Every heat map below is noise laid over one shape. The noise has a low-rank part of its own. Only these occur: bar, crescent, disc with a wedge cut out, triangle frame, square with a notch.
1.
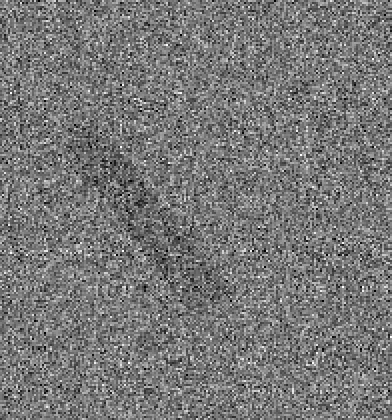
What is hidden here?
dark bar
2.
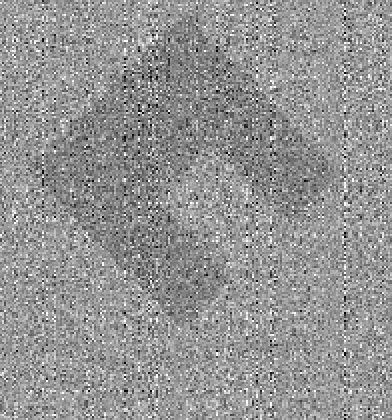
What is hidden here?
dark square with a notch
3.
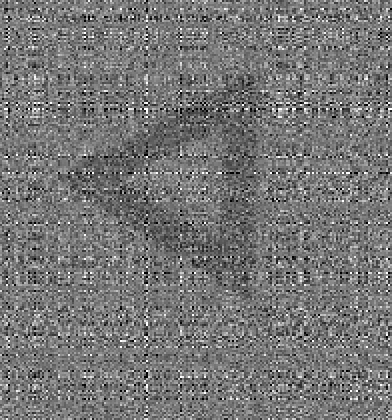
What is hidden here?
dark triangle frame
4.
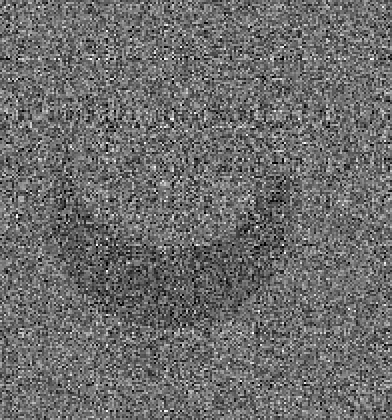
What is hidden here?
dark crescent
